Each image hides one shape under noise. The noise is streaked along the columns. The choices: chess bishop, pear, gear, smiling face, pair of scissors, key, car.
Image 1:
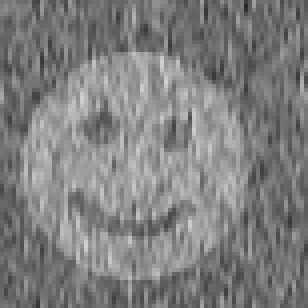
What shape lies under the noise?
smiling face
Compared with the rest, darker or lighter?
lighter
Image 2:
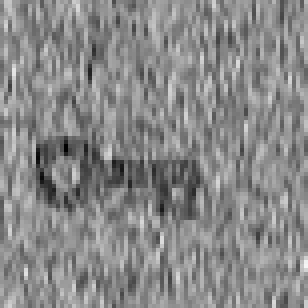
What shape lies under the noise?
key
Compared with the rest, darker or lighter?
darker
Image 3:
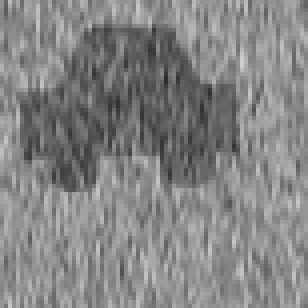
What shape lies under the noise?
car
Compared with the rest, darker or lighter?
darker
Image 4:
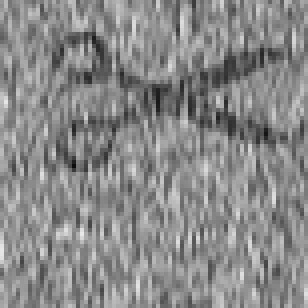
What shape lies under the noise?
pair of scissors
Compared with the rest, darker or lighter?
darker
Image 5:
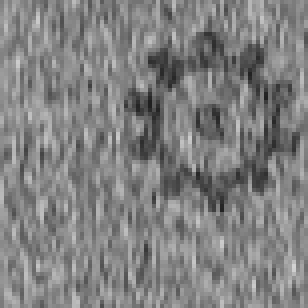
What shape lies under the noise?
gear
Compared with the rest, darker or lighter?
darker
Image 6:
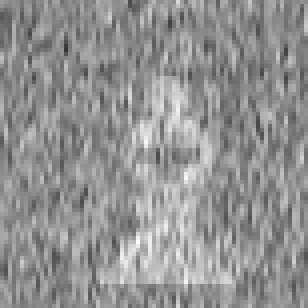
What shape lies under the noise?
chess bishop
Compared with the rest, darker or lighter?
lighter
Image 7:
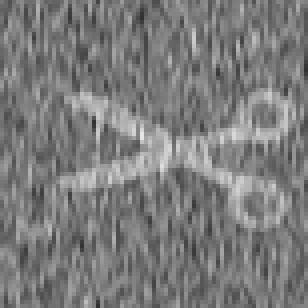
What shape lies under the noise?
pair of scissors
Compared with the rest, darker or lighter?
lighter
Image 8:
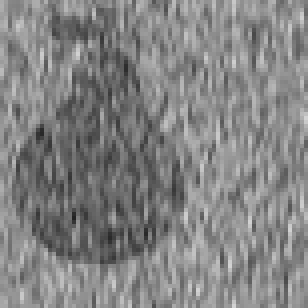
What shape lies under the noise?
pear
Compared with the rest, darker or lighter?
darker
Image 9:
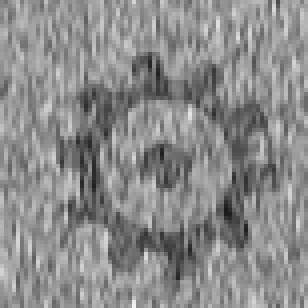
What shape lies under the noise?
gear
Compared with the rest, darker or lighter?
darker
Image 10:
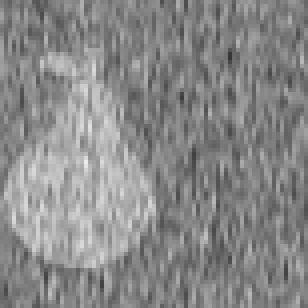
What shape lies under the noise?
pear
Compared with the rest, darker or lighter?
lighter
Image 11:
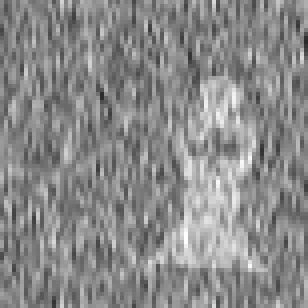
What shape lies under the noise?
chess bishop
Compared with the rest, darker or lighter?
lighter
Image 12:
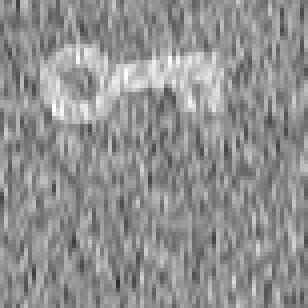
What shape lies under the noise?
key
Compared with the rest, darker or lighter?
lighter
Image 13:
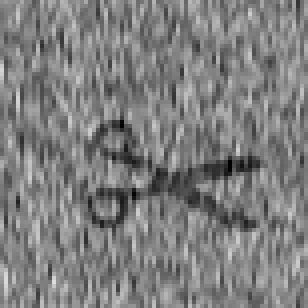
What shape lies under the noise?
pair of scissors
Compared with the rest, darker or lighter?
darker
